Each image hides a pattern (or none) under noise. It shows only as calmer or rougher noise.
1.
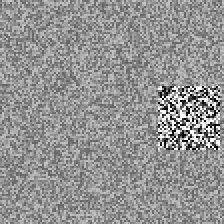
one block
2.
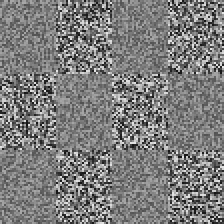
a checkerboard
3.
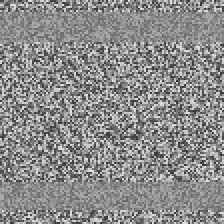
bands of rows
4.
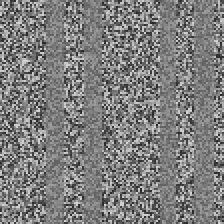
bands of columns
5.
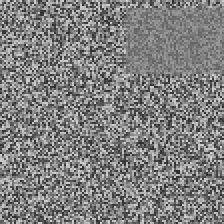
one block
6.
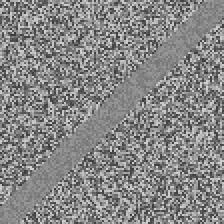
a diagonal band
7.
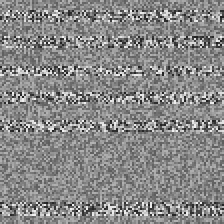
bands of rows
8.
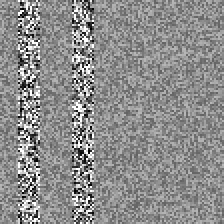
bands of columns
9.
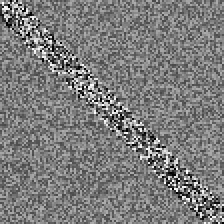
a diagonal band
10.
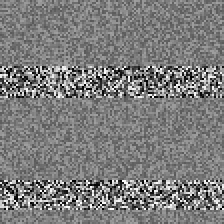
bands of rows
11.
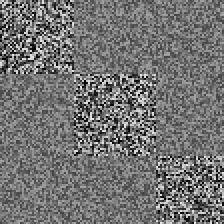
blocks along the diagonal
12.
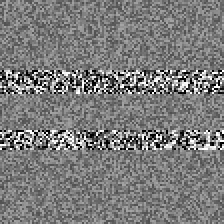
bands of rows
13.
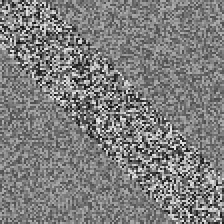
a diagonal band
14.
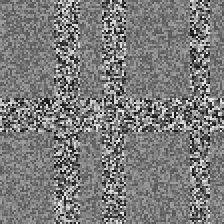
bands of rows crossing bands of columns
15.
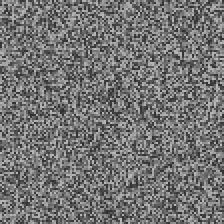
only noise
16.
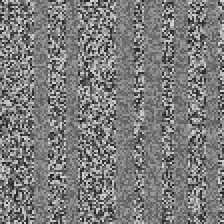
bands of columns
